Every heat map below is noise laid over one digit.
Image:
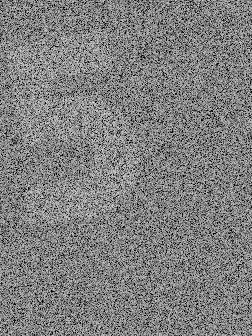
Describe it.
light 5
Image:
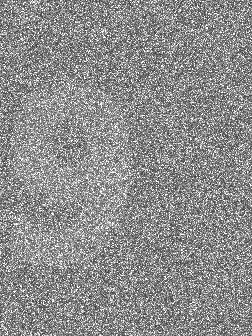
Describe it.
light 9
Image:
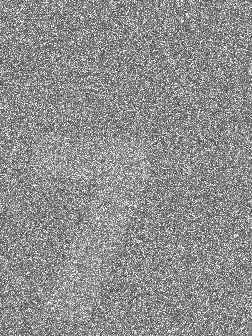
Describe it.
light 7
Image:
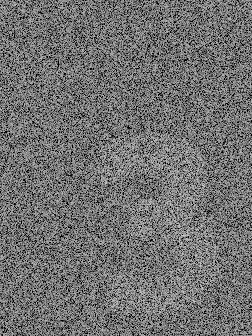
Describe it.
light 3
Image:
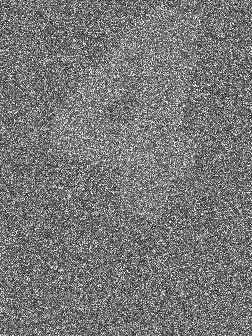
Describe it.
light 4
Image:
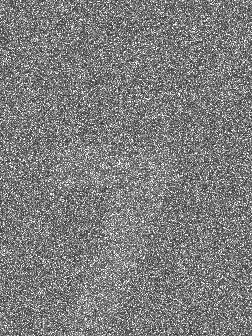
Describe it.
light 7
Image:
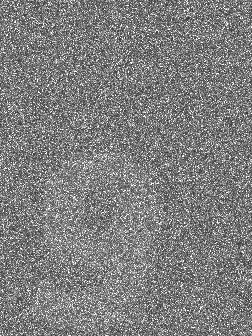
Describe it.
light 9
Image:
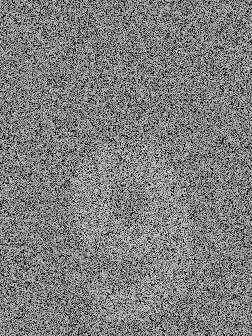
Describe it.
light 9
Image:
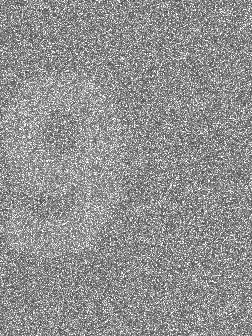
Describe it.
light 9
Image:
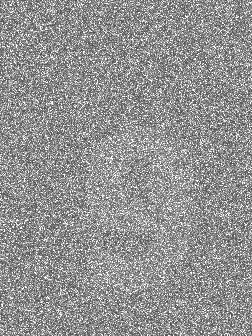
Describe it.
light 9
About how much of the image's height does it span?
half
